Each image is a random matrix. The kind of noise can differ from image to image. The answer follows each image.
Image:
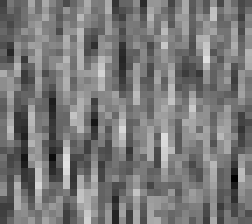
streaked along the columns
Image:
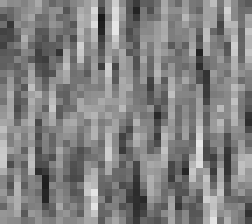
streaked along the columns
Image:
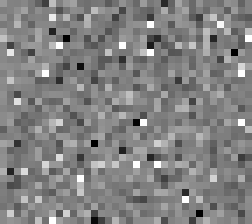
heavy tails
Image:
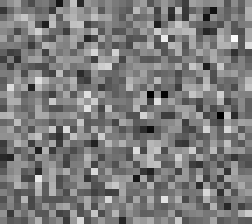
independent entries
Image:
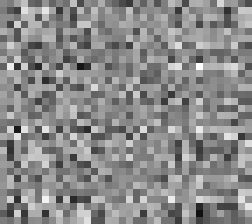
low rank plus noise
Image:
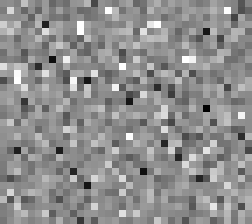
heavy tails
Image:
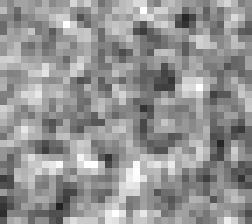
blotchy
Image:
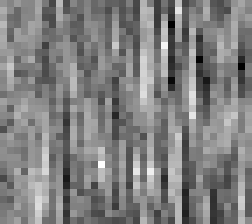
streaked along the columns
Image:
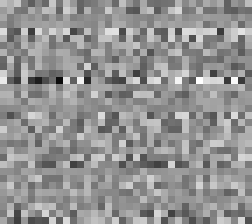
rows of uneven size
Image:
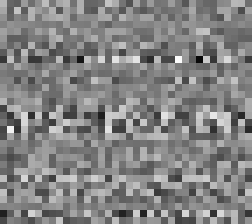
rows of uneven size
